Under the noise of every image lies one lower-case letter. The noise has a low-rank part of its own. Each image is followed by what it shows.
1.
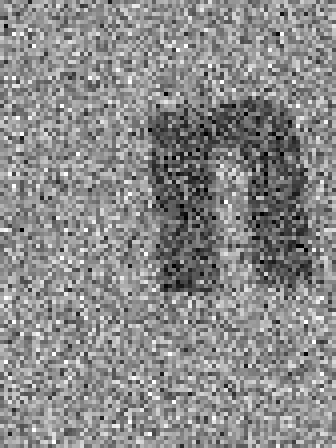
n
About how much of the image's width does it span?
half
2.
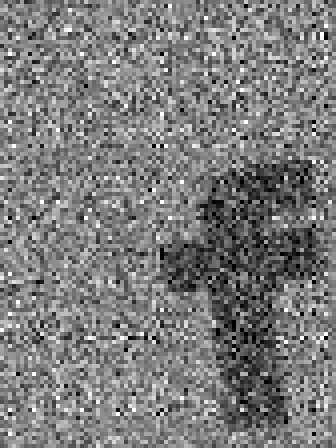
f
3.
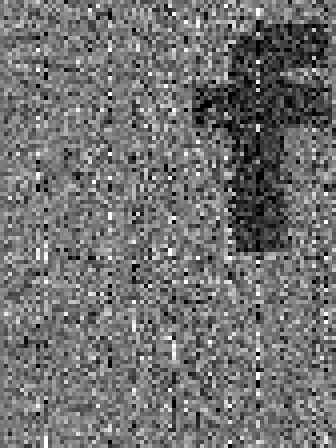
f
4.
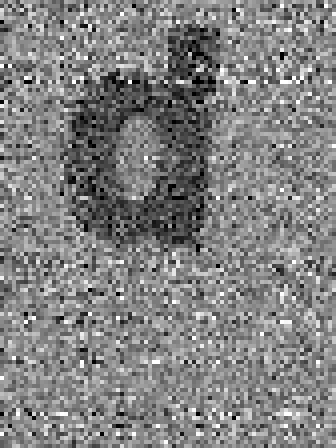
d
